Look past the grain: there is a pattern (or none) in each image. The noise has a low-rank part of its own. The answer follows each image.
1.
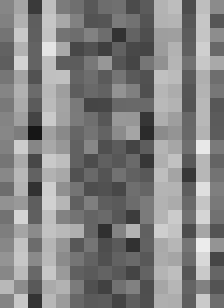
bands of columns
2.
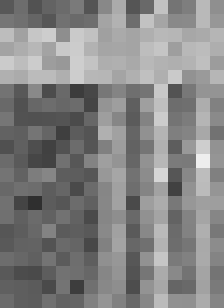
bands of rows crossing bands of columns
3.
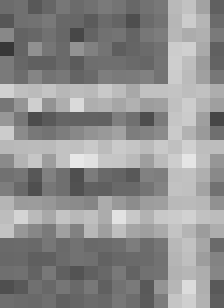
bands of rows crossing bands of columns
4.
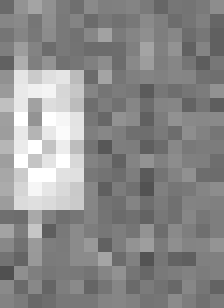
one block
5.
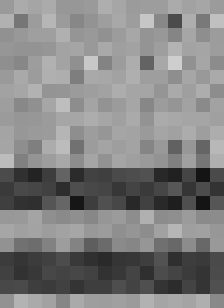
bands of rows
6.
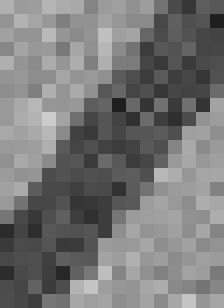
a diagonal band
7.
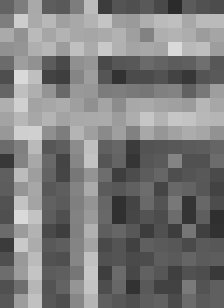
bands of rows crossing bands of columns
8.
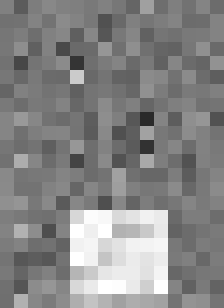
one block
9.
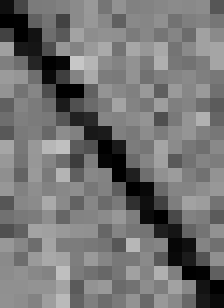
a diagonal band
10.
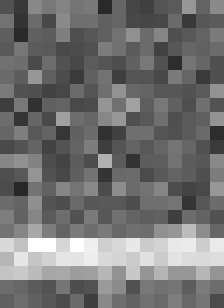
one band of rows
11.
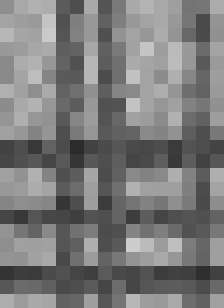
bands of rows crossing bands of columns
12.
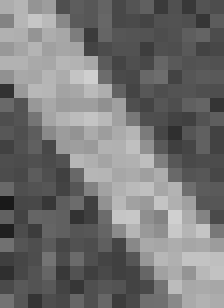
a diagonal band
